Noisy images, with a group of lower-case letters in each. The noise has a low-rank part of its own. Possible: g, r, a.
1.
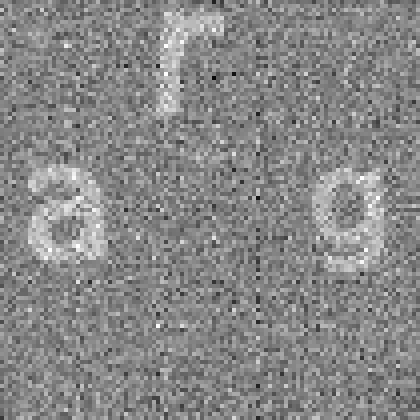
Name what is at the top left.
nothing
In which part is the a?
middle left
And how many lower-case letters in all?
3
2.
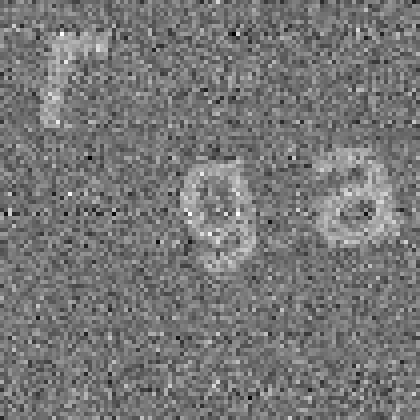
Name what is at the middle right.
a
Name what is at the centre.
g
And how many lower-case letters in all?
3
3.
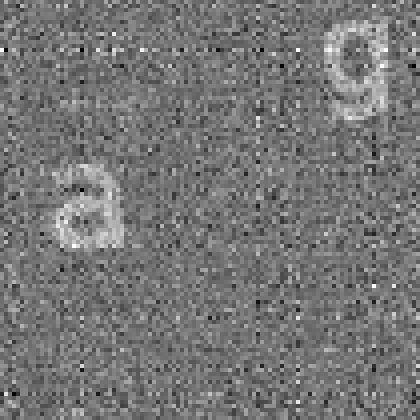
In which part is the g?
top right
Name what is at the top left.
nothing
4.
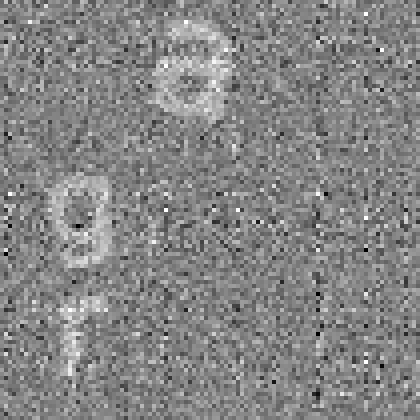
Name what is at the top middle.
a
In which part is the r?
bottom left
